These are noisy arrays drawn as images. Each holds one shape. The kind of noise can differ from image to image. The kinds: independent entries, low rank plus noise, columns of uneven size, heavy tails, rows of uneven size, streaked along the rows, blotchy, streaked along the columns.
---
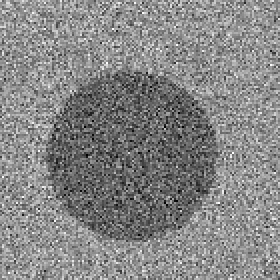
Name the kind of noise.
low rank plus noise
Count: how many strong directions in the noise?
three or four
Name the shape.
disc
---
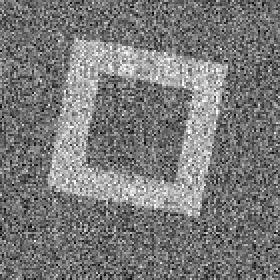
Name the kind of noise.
low rank plus noise
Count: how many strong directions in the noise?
one
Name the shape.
square frame
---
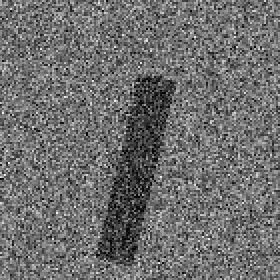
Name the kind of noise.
independent entries
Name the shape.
bar
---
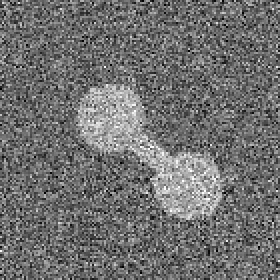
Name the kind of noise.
low rank plus noise
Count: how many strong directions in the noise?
five to eight
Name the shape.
dumbbell
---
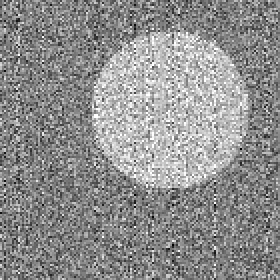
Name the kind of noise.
columns of uneven size
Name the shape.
disc
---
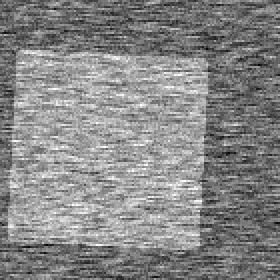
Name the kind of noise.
streaked along the rows
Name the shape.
square
